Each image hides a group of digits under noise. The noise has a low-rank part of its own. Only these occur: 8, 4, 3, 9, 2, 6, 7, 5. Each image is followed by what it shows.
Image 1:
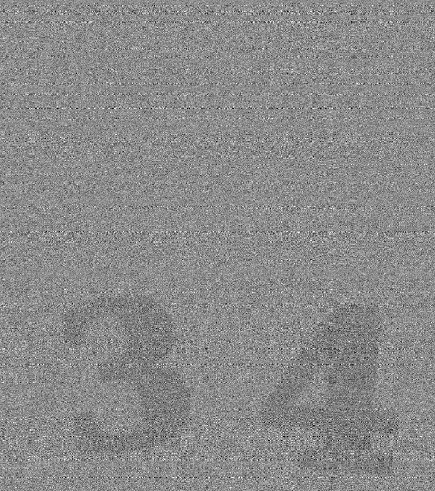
bottom left: 3; bottom right: 4
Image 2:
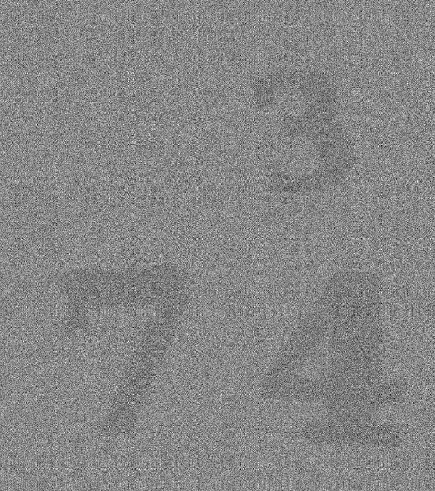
top right: 3; bottom left: 7; bottom right: 4
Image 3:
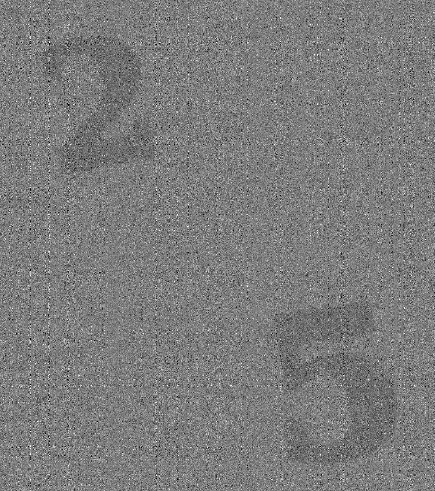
top left: 2; bottom right: 5
